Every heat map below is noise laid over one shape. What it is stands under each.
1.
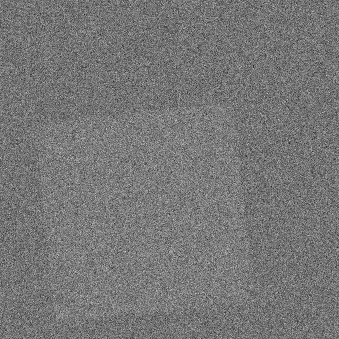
square
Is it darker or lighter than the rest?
lighter
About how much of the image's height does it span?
two thirds
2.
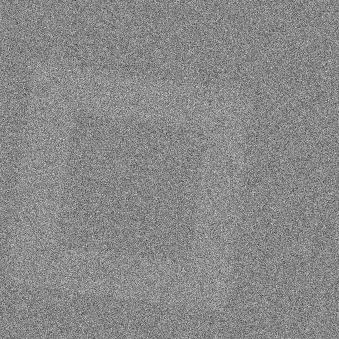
square frame
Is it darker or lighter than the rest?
lighter
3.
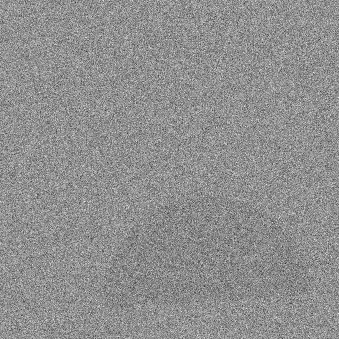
half disc
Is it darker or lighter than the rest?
darker
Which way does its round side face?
up
